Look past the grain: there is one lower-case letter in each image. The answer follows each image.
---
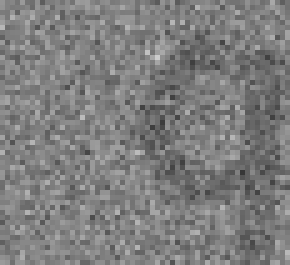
q
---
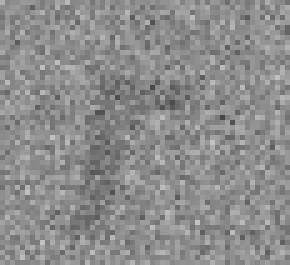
r
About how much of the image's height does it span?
two thirds
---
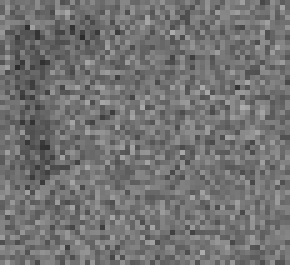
r
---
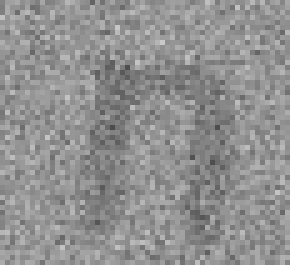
n
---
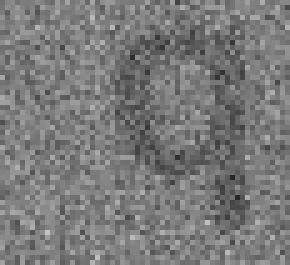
q
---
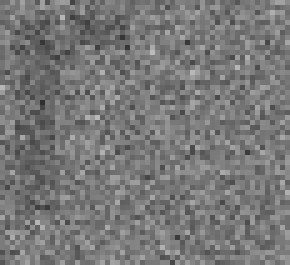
r
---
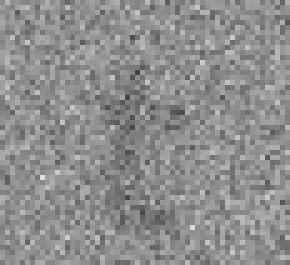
t
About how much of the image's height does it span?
two thirds
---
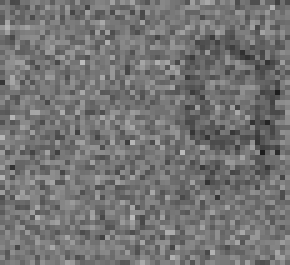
g
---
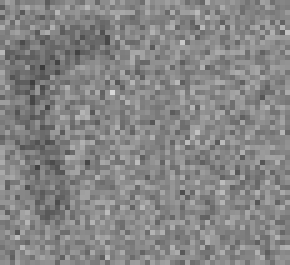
r
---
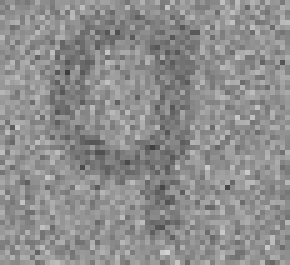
q
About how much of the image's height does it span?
nearly all
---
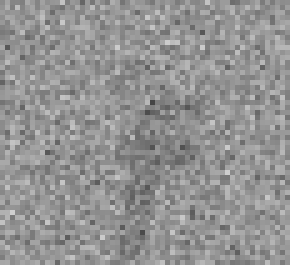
f
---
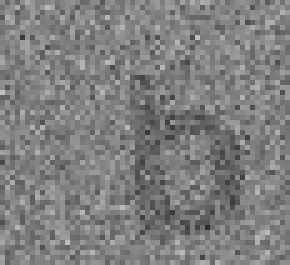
b
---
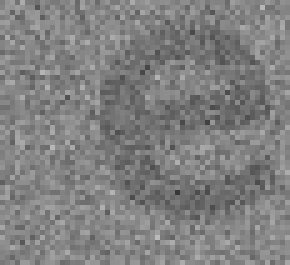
e
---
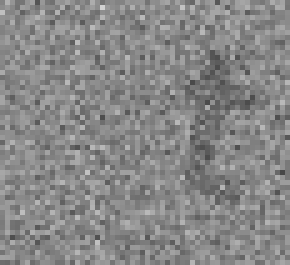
t
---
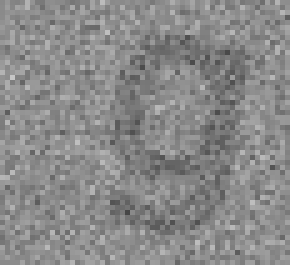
g
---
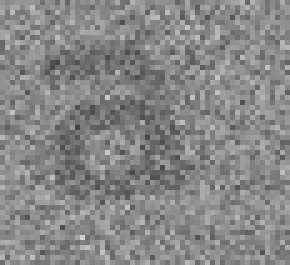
a
